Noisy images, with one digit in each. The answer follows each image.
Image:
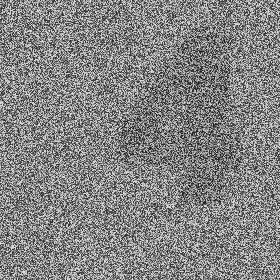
dark 4
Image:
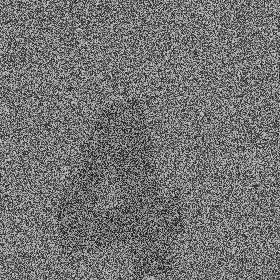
dark 4
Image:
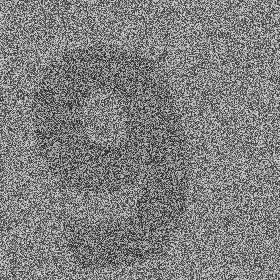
dark 9
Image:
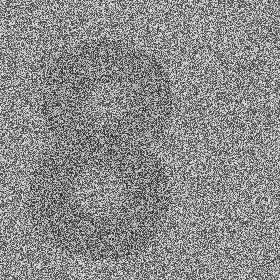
dark 8
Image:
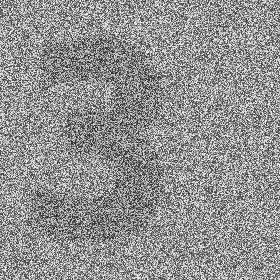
dark 3
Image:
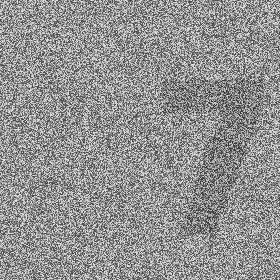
dark 7
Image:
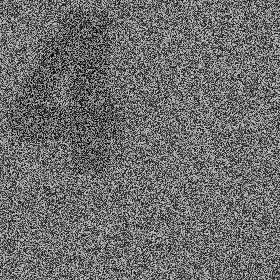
dark 4
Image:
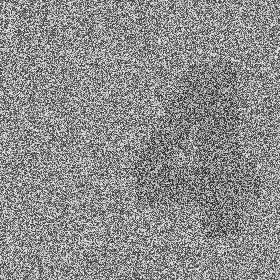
dark 4
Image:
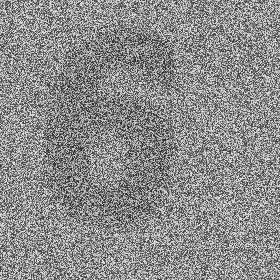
dark 6
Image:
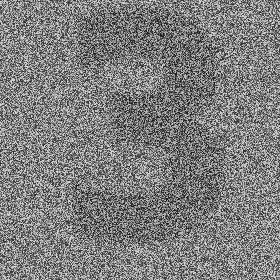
dark 3
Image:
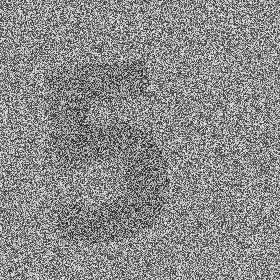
dark 5
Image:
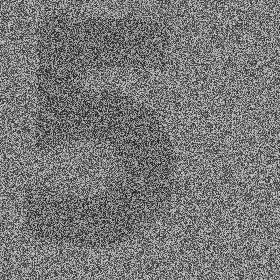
dark 5
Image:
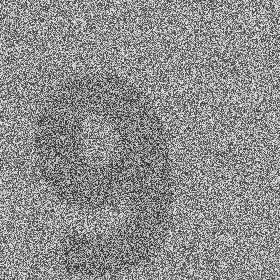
dark 9
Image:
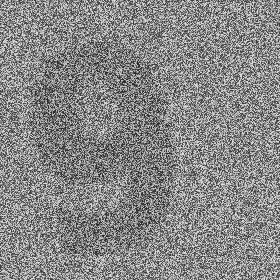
dark 9
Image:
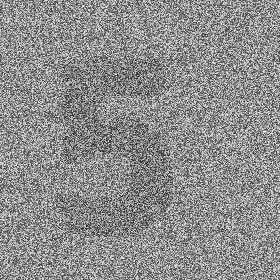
dark 5
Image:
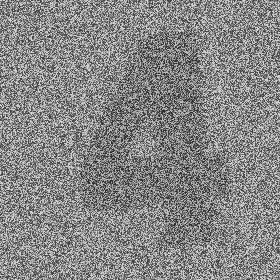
dark 4
